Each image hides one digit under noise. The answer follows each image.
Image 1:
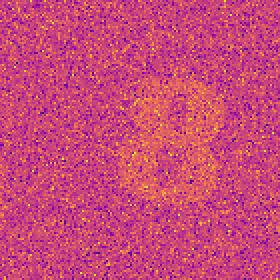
light 8
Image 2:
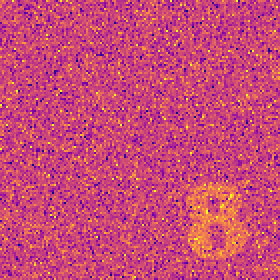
light 8, bottom right
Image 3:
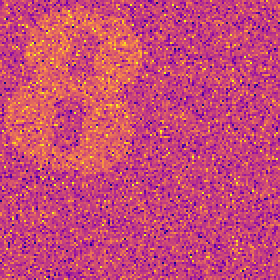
light 8
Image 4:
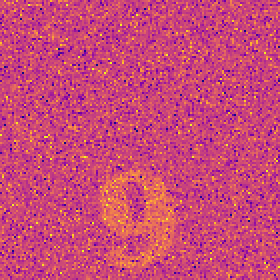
light 9, bottom middle
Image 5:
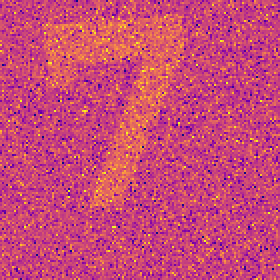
light 7
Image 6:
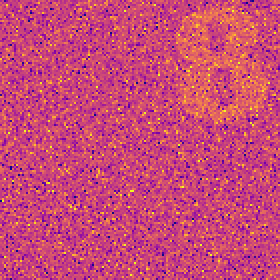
light 8, top right
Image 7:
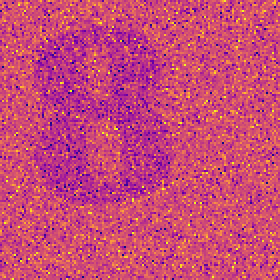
dark 8
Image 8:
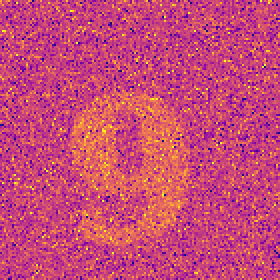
light 9
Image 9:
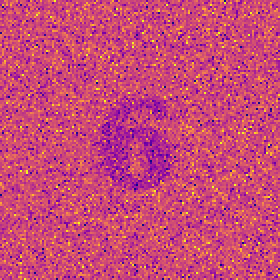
dark 6, centre
